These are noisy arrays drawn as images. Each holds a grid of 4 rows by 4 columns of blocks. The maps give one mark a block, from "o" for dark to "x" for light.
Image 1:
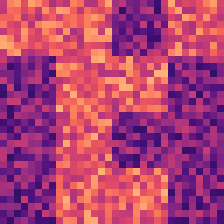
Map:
x x o x
o x x o
o x o o
o x x o
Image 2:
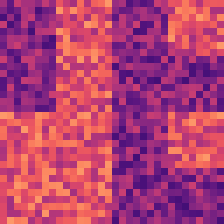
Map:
o x o x
o x o o
x x o x
x x o o
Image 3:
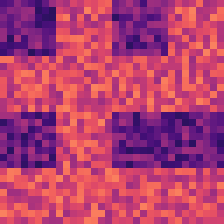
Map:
o x o x
x x x x
o x o o
x x x x
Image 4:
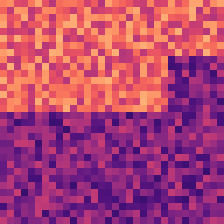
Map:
x x x x
x x x o
o o o o
o o o o
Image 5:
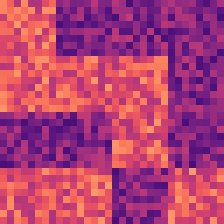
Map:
x o o o
x x x o
o o x o
x x o x
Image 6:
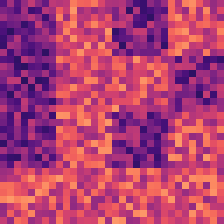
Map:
o x o x
o x x o
o x o x
x x x x
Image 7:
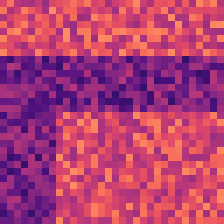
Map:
x x x x
o o o o
o x x x
o x x x
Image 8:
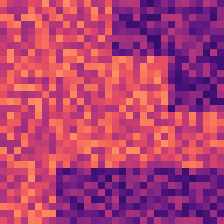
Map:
x x o o
x x x o
x x x x
x o o o
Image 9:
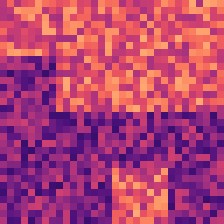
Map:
x x x x
o x x x
o o o o
o o x o
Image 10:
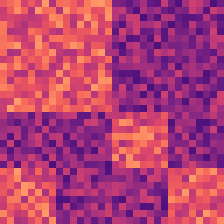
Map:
x x o o
x x o o
o o x o
x o o x
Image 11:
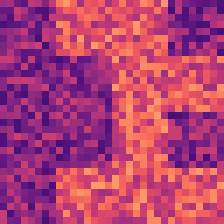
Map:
o x x o
o o x x
o o x o
o x x x
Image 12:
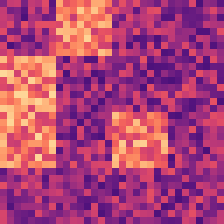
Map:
o x o o
x o o o
x o x o
o o o o
